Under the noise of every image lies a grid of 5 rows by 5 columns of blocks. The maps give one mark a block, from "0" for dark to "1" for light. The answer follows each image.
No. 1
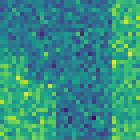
0 0 0 0 1
0 0 0 0 1
1 0 0 0 1
1 1 0 0 1
1 1 0 0 1
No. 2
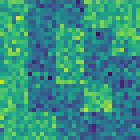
1 0 0 1 1
1 0 1 0 1
1 0 1 0 0
1 0 0 1 0
1 1 0 0 0
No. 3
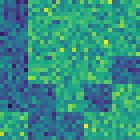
0 1 1 1 1
0 1 1 1 1
0 1 1 1 0
0 0 1 0 1
1 0 0 1 1
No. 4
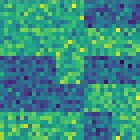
1 1 1 0 0
1 1 1 1 1
0 0 1 0 0
0 0 0 1 1
1 1 1 0 1
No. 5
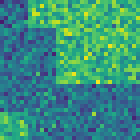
0 1 1 1 1
0 0 1 1 1
0 0 1 1 1
0 0 0 0 0
1 0 0 0 0
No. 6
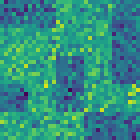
0 0 1 1 0
1 1 1 1 0
1 1 0 1 0
0 1 0 1 1
1 1 1 0 0
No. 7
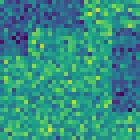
0 0 0 1 1
0 1 1 1 0
1 1 1 1 0
1 1 1 1 0
1 1 1 1 1
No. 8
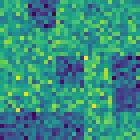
1 0 1 1 1
1 1 1 1 1
1 1 0 1 0
1 1 1 1 0
0 0 0 1 1
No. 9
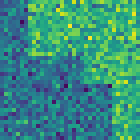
0 1 1 1 1
0 1 1 1 1
0 0 0 1 1
0 0 0 0 1
0 0 0 0 1
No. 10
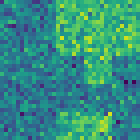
0 0 1 1 1
0 0 1 1 1
0 0 0 1 0
0 0 0 0 0
0 0 1 1 0
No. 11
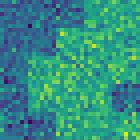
0 0 0 1 1
0 0 1 1 1
0 1 1 1 1
0 1 1 1 0
0 0 1 1 1
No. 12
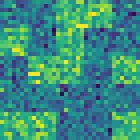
0 0 1 1 0
1 0 1 0 0
0 1 1 0 1
0 0 0 0 0
1 1 0 0 1
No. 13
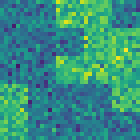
0 0 1 1 0
0 0 0 1 1
0 0 1 1 1
1 0 0 0 1
1 0 0 0 0
